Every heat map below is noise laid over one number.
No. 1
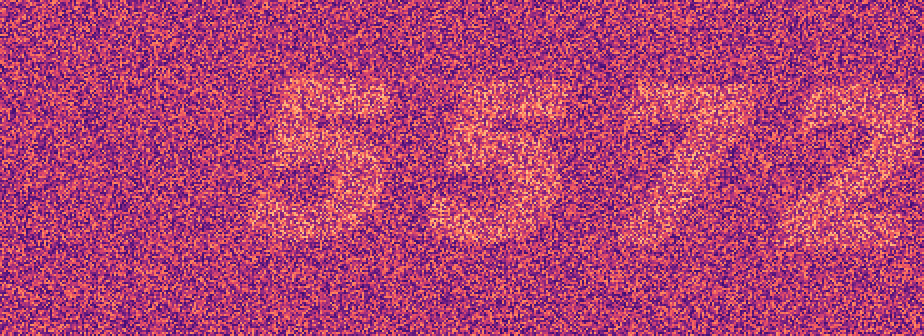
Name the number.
5572
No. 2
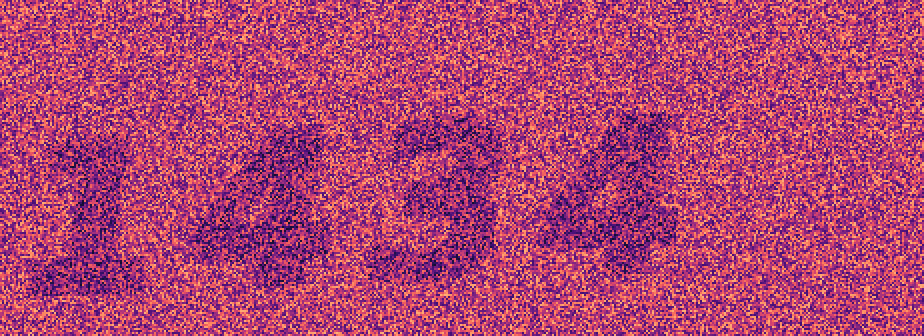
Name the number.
1434
